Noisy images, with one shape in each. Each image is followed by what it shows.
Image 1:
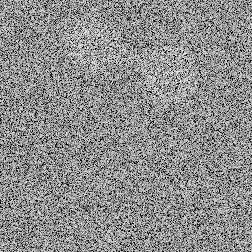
dumbbell
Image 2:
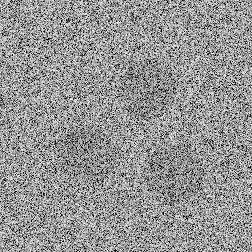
three dots
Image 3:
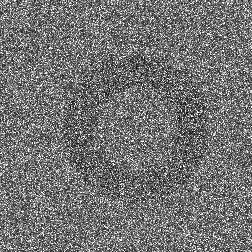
ring
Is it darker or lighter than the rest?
darker
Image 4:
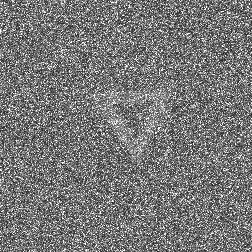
triangle frame
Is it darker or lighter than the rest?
lighter
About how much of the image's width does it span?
a third
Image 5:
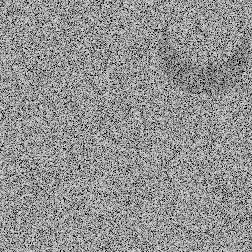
crescent
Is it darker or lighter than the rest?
darker
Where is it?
top right
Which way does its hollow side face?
up
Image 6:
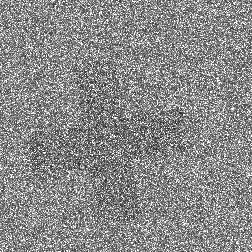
cross
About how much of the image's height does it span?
two thirds
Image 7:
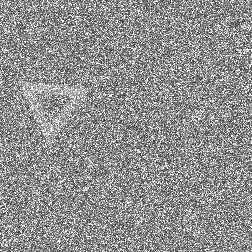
triangle frame
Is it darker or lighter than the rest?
lighter
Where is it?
middle left
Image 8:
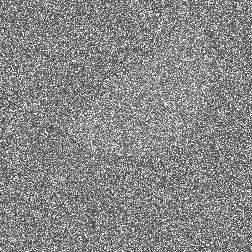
half disc
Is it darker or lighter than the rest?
lighter
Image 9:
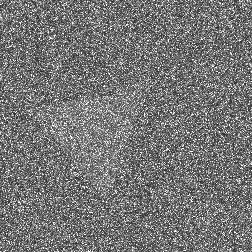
triangle
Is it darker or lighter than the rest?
lighter
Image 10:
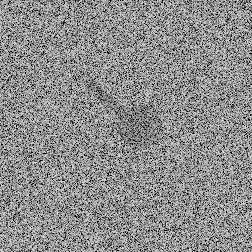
lollipop
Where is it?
centre
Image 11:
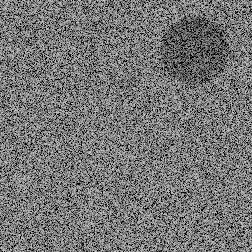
disc
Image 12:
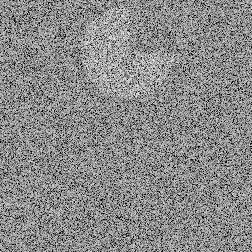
disc with a wedge cut out
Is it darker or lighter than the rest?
lighter
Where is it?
top middle
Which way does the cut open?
up and right
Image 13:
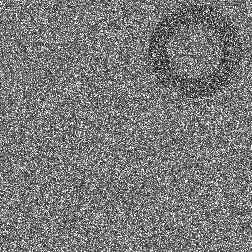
ring
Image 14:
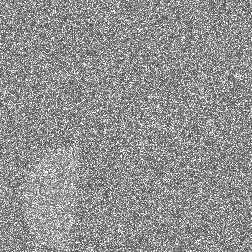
half disc
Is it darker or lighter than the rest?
lighter
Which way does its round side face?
left
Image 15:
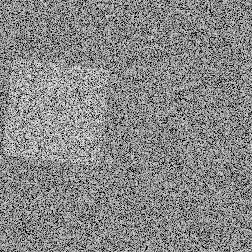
square
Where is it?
middle left
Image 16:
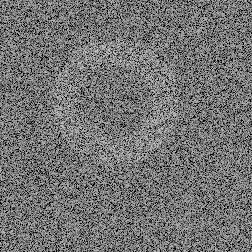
ring
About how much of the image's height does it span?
half
